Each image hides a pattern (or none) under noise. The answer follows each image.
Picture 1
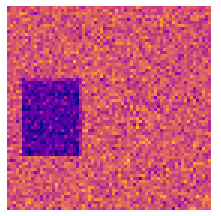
one block
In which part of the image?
middle left
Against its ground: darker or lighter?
darker
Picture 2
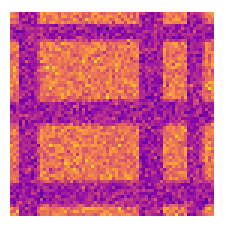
bands of rows crossing bands of columns
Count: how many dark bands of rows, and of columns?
3 and 3
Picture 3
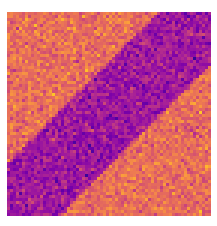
a diagonal band
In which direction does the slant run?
bottom left to top right
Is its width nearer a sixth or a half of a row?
a half
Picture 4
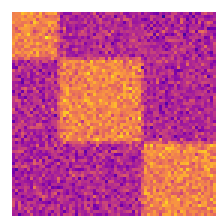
blocks along the diagonal
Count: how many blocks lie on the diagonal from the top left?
3
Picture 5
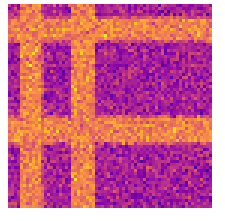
bands of rows crossing bands of columns
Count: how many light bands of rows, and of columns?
2 and 2
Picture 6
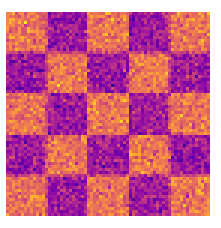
a checkerboard
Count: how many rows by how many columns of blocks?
5 by 5
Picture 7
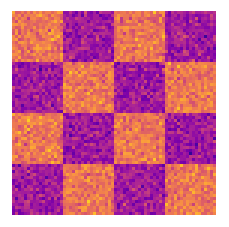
a checkerboard
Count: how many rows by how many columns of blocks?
4 by 4
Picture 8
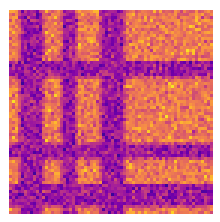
bands of rows crossing bands of columns
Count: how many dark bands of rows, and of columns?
3 and 3
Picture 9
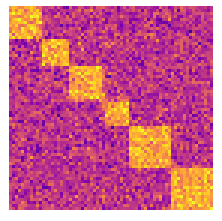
blocks along the diagonal
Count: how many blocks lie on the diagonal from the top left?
6
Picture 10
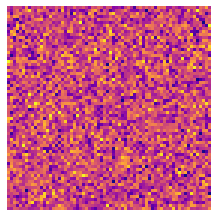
only noise
